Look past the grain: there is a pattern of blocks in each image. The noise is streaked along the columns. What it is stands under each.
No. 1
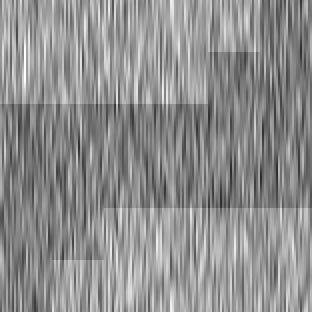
the same after a half turn
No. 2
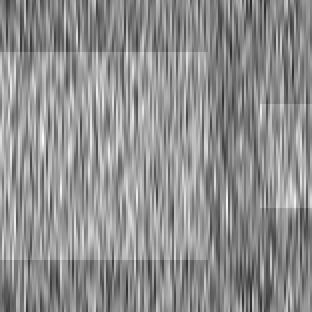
top and bottom mirror each other
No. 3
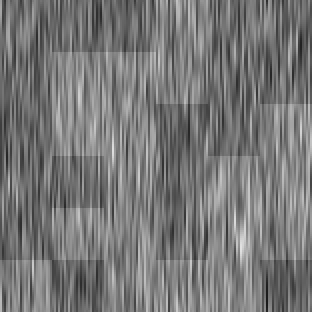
no symmetry
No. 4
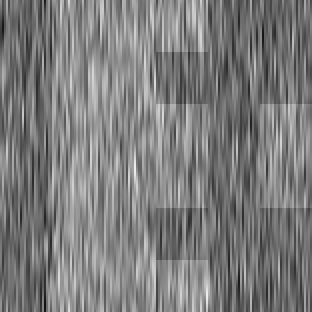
top and bottom mirror each other
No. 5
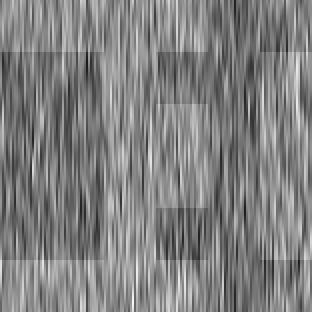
top and bottom mirror each other
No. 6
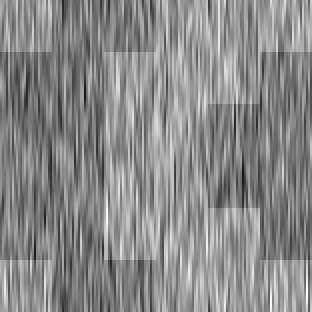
top and bottom mirror each other
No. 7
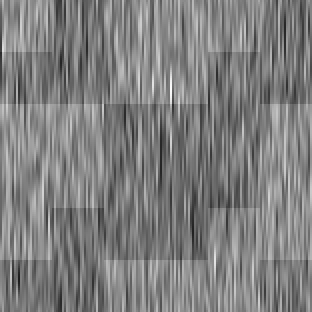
mirrored about the diagonal from the top left
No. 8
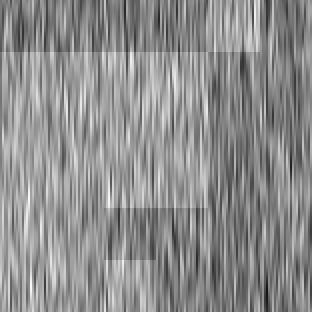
no symmetry
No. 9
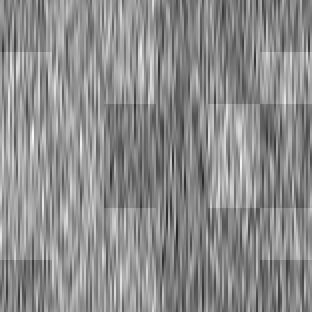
top and bottom mirror each other
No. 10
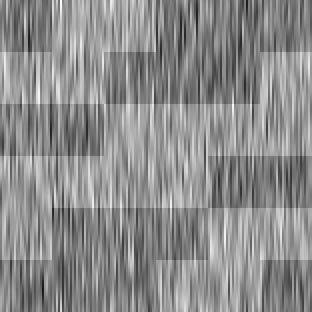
the same after a half turn
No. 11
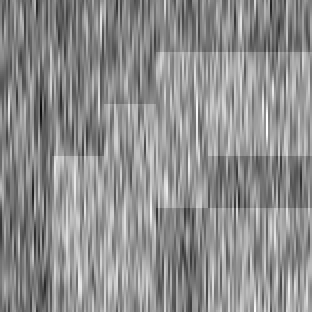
mirrored about the diagonal from the top left
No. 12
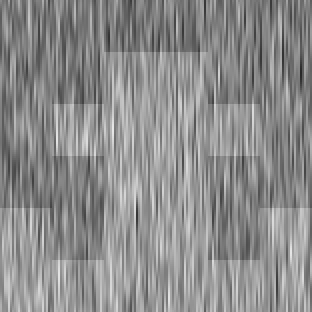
left and right mirror each other
